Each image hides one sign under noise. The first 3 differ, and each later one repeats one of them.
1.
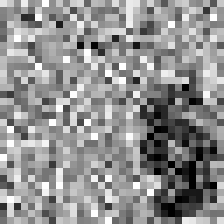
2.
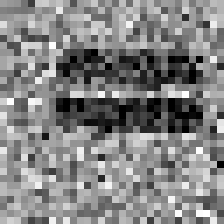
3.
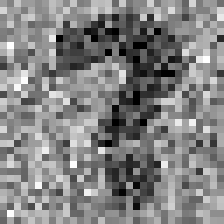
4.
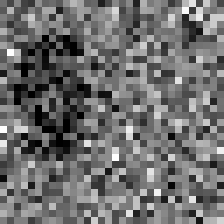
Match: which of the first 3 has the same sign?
1
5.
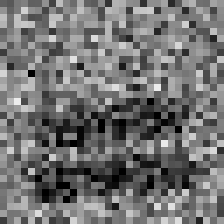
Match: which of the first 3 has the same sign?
2
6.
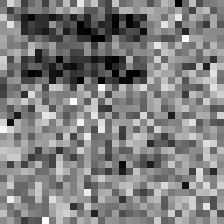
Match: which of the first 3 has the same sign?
2
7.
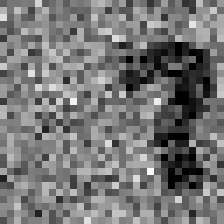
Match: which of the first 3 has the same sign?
3
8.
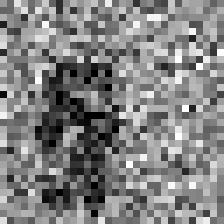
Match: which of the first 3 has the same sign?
1
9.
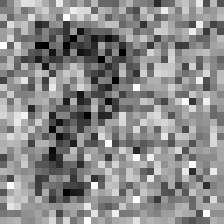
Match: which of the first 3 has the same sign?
3
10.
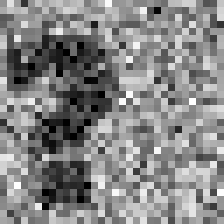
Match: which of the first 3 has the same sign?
3
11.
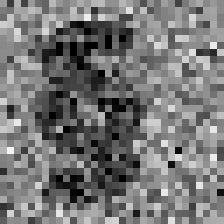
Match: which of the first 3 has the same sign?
1
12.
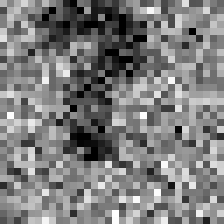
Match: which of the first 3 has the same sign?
3
